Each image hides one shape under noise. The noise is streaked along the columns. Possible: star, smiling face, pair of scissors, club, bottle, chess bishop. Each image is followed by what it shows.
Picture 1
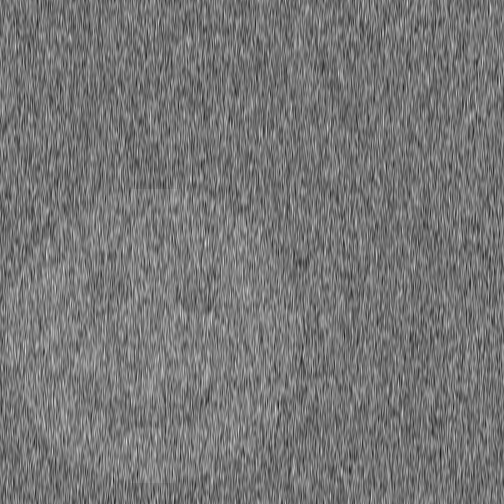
smiling face
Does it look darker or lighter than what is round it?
lighter
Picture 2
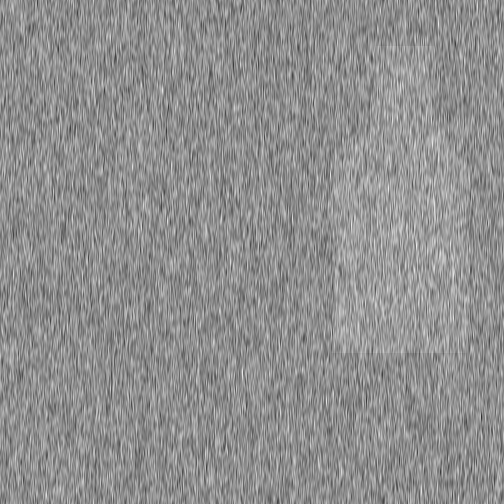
bottle
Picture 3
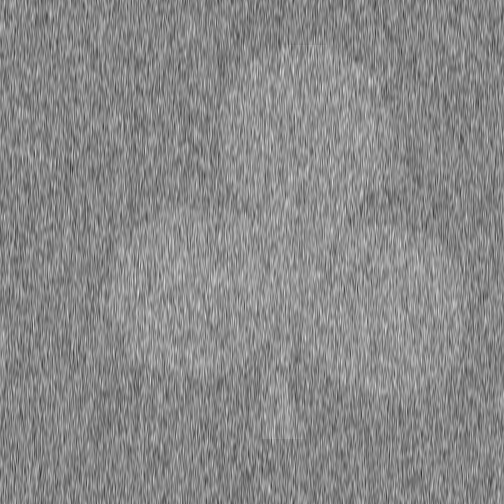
club
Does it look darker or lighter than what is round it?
lighter
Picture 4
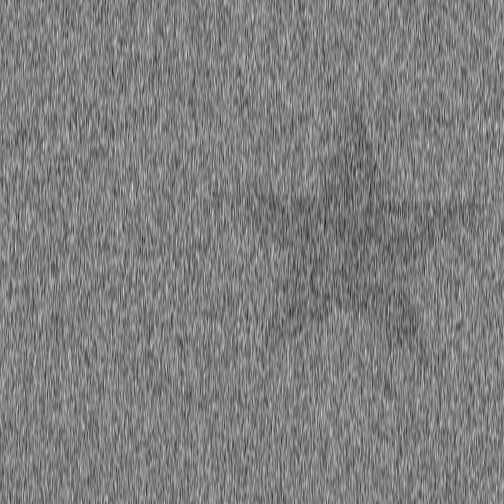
star
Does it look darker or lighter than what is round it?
darker
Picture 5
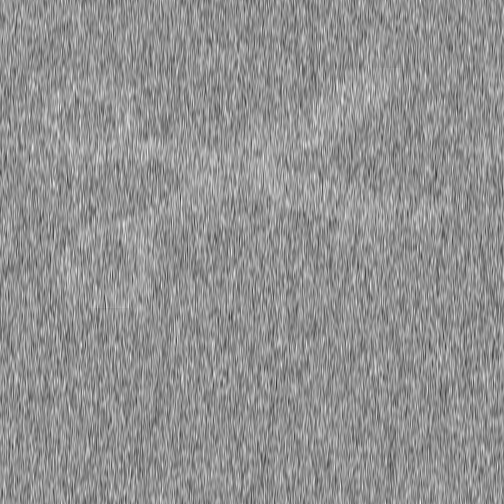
pair of scissors
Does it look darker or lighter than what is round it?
lighter
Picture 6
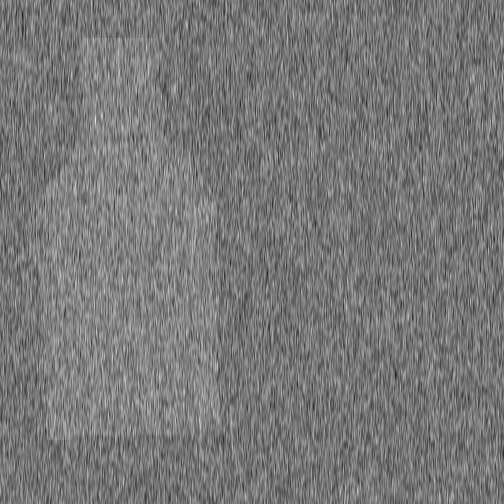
bottle
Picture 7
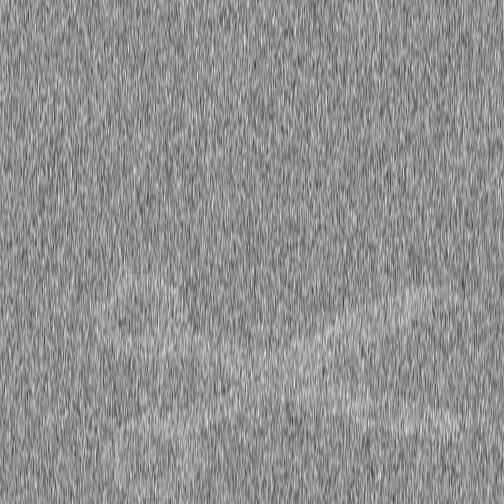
pair of scissors
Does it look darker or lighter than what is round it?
lighter
